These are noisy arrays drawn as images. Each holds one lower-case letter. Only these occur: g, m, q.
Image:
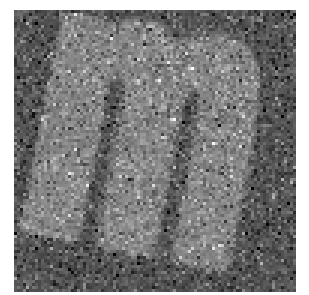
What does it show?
light m
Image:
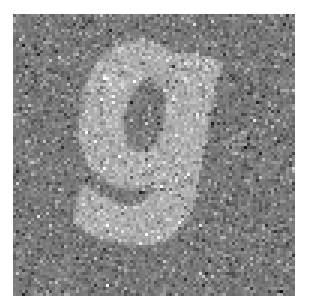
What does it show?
light g
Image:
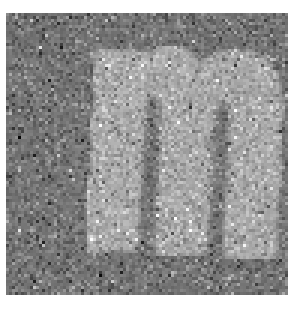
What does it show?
light m
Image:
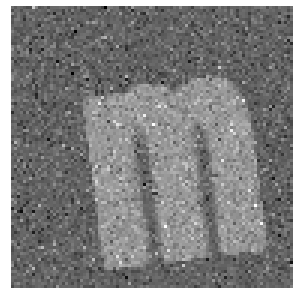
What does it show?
light m
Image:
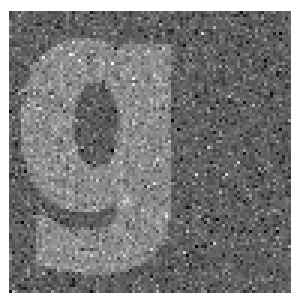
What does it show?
light g
